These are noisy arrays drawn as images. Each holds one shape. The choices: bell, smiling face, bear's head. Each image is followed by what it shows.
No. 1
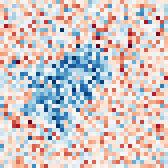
bell
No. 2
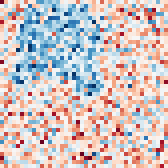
bear's head
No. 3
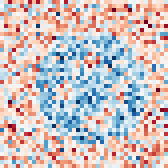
smiling face
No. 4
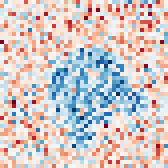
bear's head
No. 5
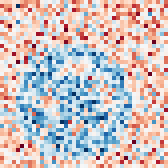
smiling face
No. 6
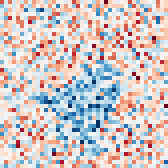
bell
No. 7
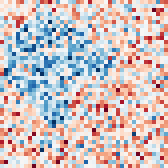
bear's head
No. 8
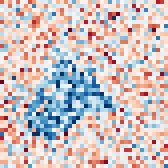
bell
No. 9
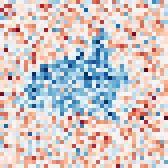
bell
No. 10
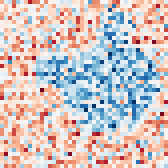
bear's head
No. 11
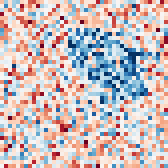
bell
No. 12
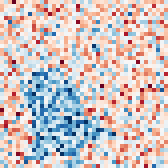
bell
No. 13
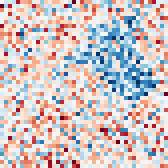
bell
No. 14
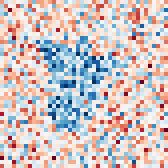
bell
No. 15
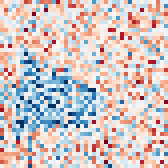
bell
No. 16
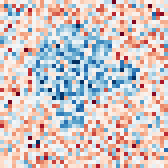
bear's head
